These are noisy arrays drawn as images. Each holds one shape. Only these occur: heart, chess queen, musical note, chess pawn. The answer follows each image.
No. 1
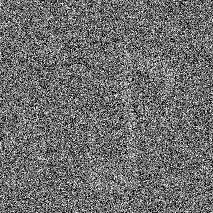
musical note
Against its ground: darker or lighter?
lighter
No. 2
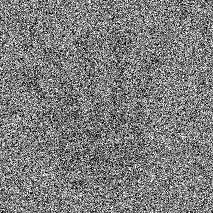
chess queen
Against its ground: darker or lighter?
darker
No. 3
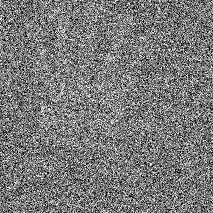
chess queen
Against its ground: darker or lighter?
lighter
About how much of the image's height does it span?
two thirds
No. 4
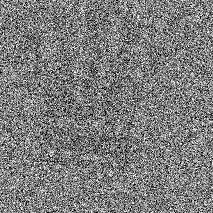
chess queen
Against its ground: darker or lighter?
darker
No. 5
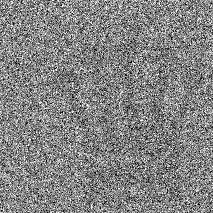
chess queen
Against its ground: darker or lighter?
darker
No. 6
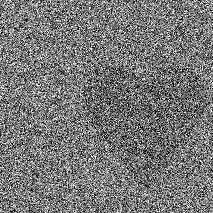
heart
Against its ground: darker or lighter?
darker
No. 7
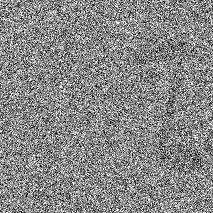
musical note
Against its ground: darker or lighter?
darker
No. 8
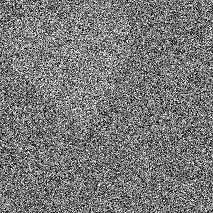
heart
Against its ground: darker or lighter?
lighter
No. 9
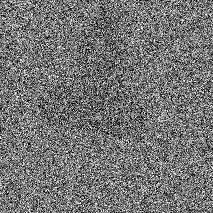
chess pawn
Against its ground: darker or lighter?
darker
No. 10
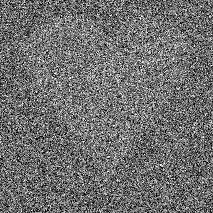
heart
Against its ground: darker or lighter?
lighter
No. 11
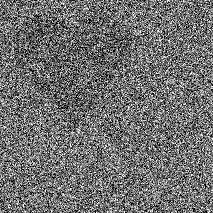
heart
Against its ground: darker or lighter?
darker
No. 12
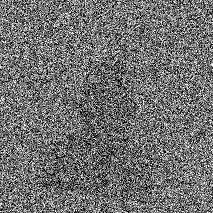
chess pawn
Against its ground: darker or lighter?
darker
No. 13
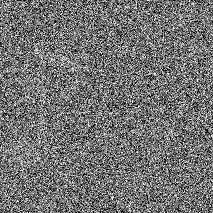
musical note
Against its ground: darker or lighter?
lighter
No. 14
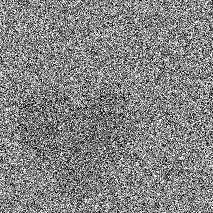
heart
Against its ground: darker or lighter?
darker
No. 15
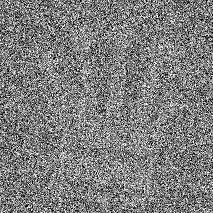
chess queen
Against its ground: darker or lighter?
lighter
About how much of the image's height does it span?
nearly all
